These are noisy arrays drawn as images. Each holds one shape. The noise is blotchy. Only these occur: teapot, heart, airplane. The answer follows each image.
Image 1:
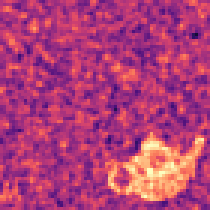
teapot
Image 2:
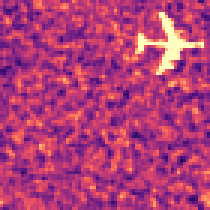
airplane
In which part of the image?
top right
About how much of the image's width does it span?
a third
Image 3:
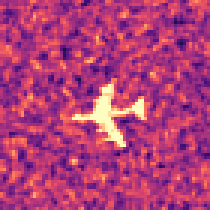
airplane
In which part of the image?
centre
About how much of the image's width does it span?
a third
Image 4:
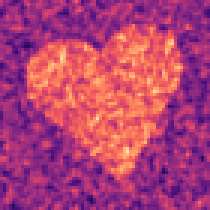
heart
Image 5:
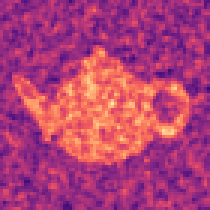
teapot
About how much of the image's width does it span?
nearly all
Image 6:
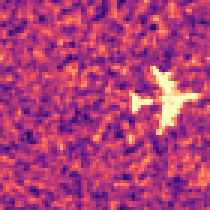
airplane
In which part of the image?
middle right
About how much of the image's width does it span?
a third
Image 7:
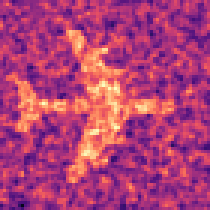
airplane
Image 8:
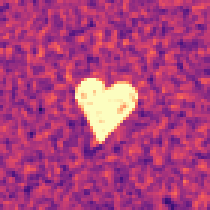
heart
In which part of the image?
centre
